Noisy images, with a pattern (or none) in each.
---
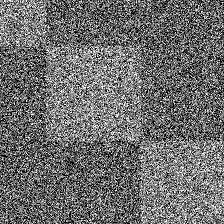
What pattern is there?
blocks along the diagonal
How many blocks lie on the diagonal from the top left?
3
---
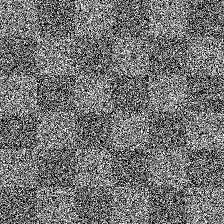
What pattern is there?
a checkerboard
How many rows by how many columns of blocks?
6 by 6
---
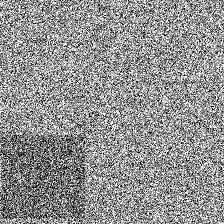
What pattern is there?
one block
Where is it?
bottom left
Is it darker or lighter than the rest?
darker
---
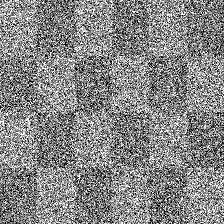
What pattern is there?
a checkerboard
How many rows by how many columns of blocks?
4 by 6
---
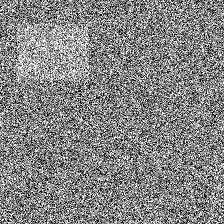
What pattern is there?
one block
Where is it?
top left
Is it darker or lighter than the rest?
lighter
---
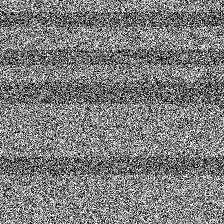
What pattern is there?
bands of rows
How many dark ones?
4
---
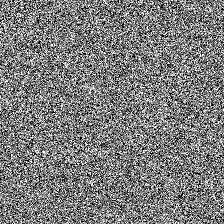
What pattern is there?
only noise
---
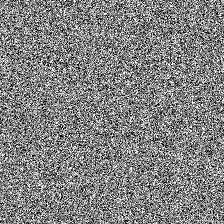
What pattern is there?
only noise
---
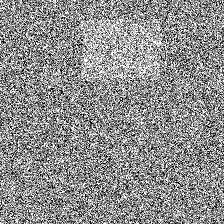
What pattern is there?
one block
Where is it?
top middle
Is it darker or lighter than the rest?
lighter
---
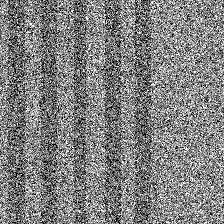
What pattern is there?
bands of columns
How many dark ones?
5
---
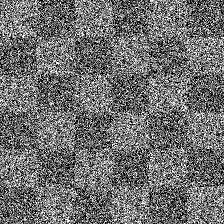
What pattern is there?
a checkerboard
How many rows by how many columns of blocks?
6 by 6
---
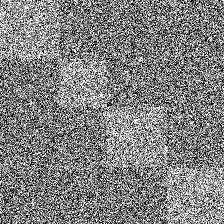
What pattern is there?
blocks along the diagonal
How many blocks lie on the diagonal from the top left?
4
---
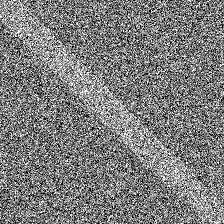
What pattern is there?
a diagonal band
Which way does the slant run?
top left to bottom right
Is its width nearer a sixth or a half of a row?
a sixth
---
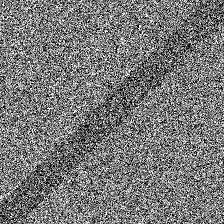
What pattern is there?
a diagonal band
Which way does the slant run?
bottom left to top right
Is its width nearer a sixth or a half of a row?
a sixth
